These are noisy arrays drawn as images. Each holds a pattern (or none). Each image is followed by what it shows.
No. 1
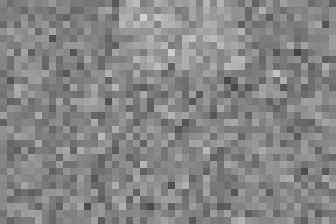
one block
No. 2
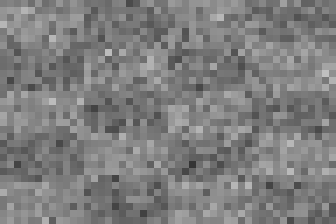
a checkerboard
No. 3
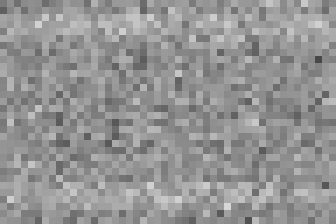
bands of rows
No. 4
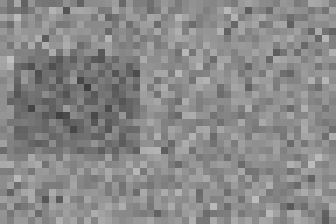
one block
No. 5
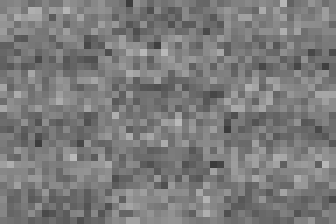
a checkerboard
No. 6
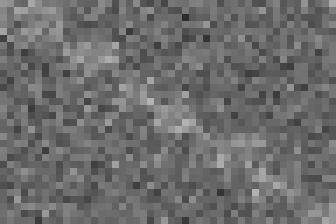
blocks along the diagonal
